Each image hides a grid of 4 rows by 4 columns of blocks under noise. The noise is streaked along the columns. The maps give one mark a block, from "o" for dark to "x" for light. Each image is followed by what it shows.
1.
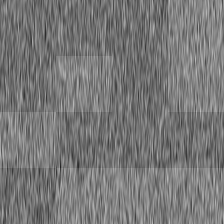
o o o x
o x o x
x o o o
o x x x
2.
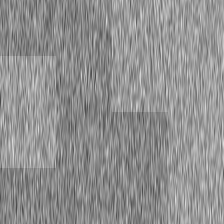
o o x x
x o x x
x o o x
o o o x
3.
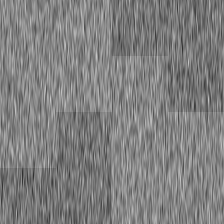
x x o o
x x x o
x o x x
o o x x
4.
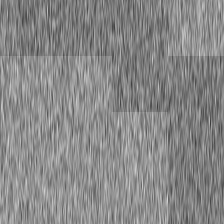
o o o x
x x o o
x x x o
x x x o
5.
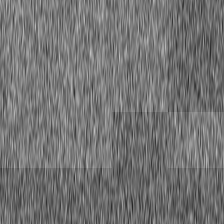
x x x o
x x x o
x x o x
o o o o
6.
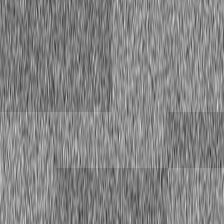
o o x x
o o x x
x x x o
x o o x
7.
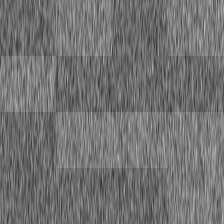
o x o x
x o o o
o x x x
o o o x
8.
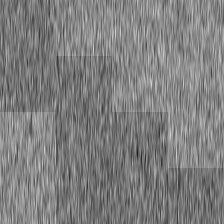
o x x x
o o x x
x o o x
x o o o
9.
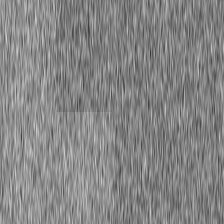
x o o o
x o o o
x x o o
x x o o
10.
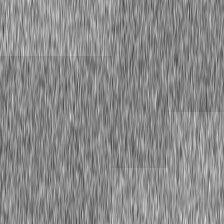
x x o o
o o o o
o o o x
o o x x
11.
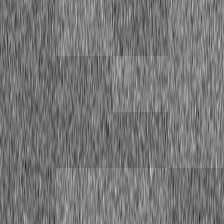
o x o x
o o x x
o o o x
o x x o
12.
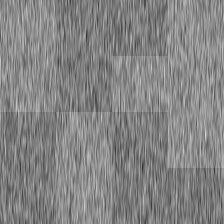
x o o x
x o x x
o x o x
o x o o
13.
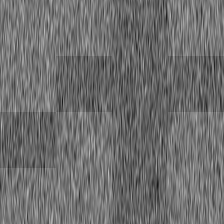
x x o x
x o o o
o x o x
x x o x
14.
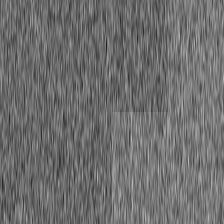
o o o x
o o o x
o o x x
o o x x
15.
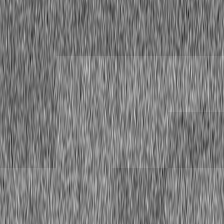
o o o o
o x x x
o x x o
x x o x
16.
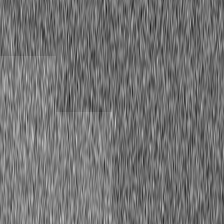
o o o o
x o o o
x x o o
x x o o
